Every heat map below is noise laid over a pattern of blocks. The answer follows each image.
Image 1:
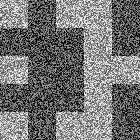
top and bottom mirror each other
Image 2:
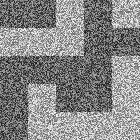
no symmetry
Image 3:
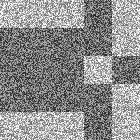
top and bottom mirror each other
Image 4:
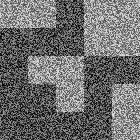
mirrored about the diagonal from the bottom left
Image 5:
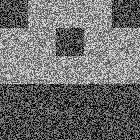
left and right mirror each other
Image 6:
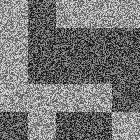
no symmetry
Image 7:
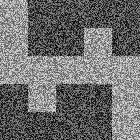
the same after a half turn
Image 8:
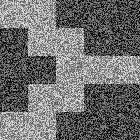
top and bottom mirror each other
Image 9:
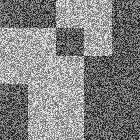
no symmetry
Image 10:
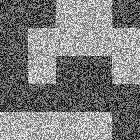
no symmetry
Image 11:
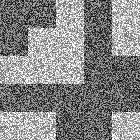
mirrored about the diagonal from the top left
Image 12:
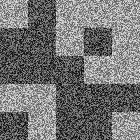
mirrored about the diagonal from the bottom left
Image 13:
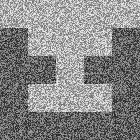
left and right mirror each other
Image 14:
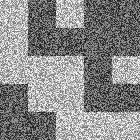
mirrored about the diagonal from the bottom left
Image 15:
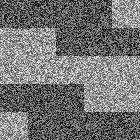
the same after a half turn
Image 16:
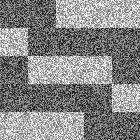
the same after a half turn
